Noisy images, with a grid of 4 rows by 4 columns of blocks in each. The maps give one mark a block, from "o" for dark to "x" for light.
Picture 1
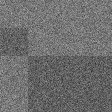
xxxx
oxxx
xooo
xooo
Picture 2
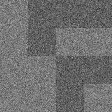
xooo
xoxx
xxoo
xxox
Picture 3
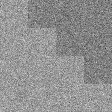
xooo
xxoo
xxxo
xxxx
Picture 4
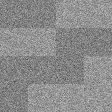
ooxx
xxoo
ooox
oxxx
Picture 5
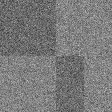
ooxx
ooxx
xxox
xxox
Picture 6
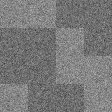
xxoo
ooxo
ooxx
xoox
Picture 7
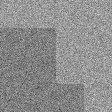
xxxx
ooxx
ooxx
ooox
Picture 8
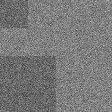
oxxx
xxxx
ooxx
ooxx
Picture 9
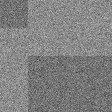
oxxx
xxxx
xooo
xooo
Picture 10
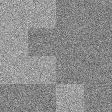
xxoo
xooo
xxoo
ooxo
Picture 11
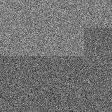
xxxx
xxxo
oooo
oooo
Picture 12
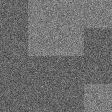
oxxx
oxxo
oooo
ooox
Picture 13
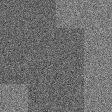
ooxx
ooox
ooox
xoox
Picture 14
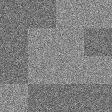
ooxx
oxxo
oxxx
xooo
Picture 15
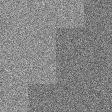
xxxo
xxoo
xxoo
xooo
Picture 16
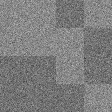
xxox
xxxo
ooxo
ooox
